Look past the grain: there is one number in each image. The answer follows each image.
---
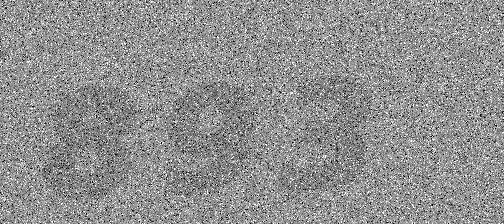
893
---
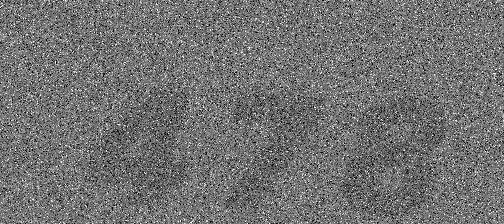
478
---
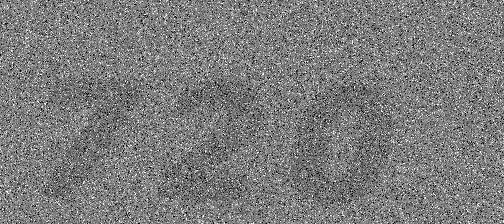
720
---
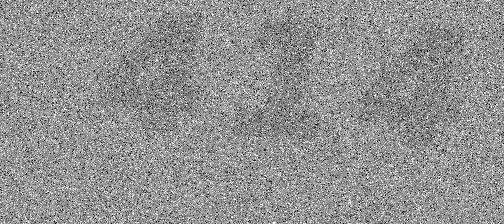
414
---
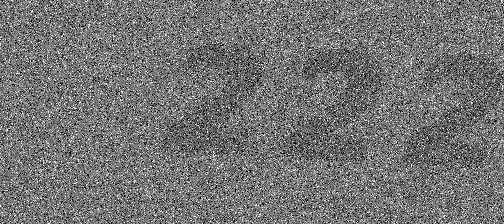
222
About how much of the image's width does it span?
two thirds
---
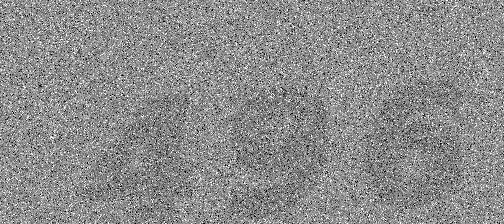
496
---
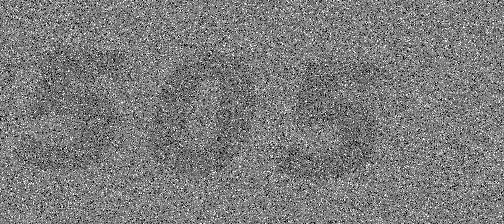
505
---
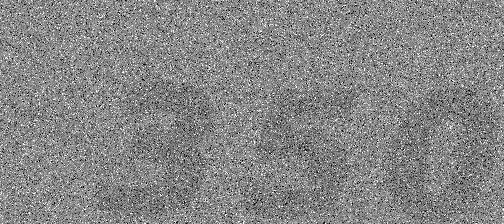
350
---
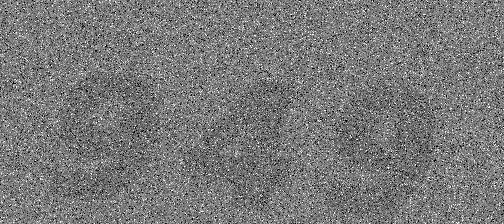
949
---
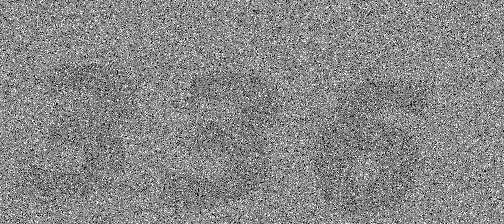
336
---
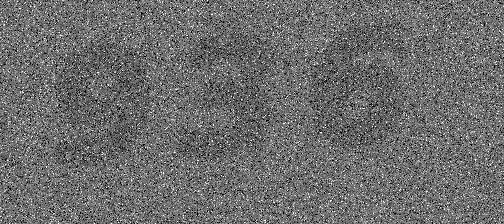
936
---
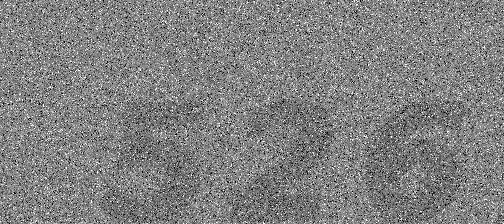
526
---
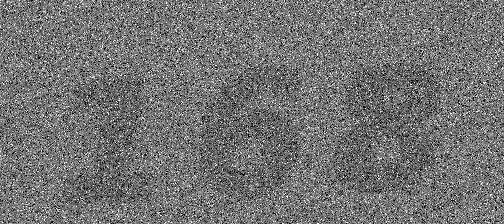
168
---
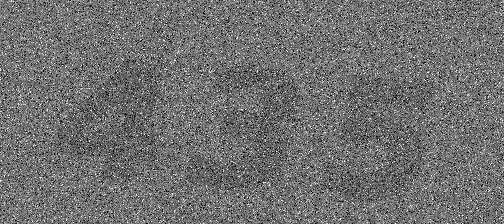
435
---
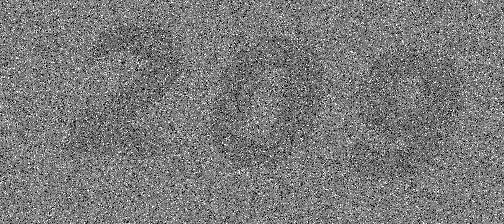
209
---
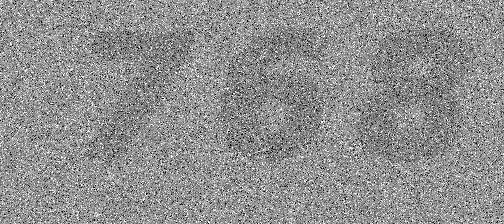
768
